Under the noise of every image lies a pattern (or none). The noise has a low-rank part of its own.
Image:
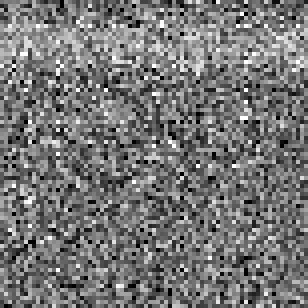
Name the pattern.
one horizontal stripe
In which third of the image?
top
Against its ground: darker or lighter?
lighter
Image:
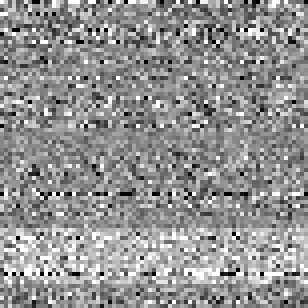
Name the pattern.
one horizontal stripe
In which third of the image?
bottom
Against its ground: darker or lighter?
lighter
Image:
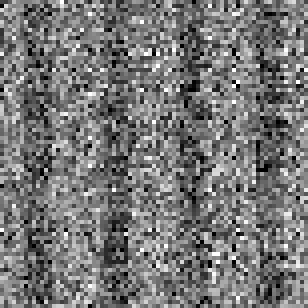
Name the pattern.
vertical stripes
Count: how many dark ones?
4
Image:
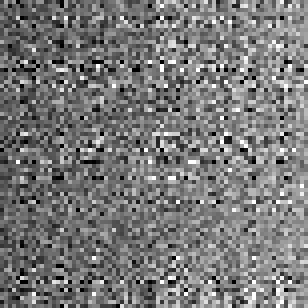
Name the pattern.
a smooth slope
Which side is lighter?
right
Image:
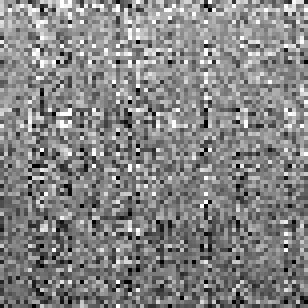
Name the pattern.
a smooth slope
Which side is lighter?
top
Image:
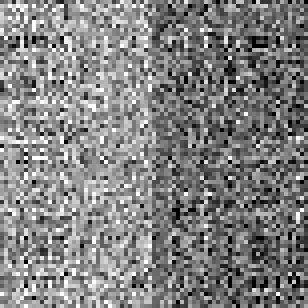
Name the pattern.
a sharp edge
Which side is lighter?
left
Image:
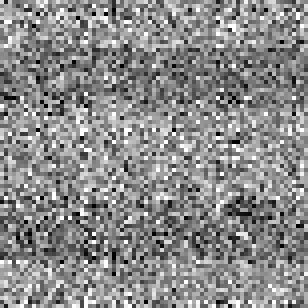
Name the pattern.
horizontal stripes
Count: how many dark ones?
2
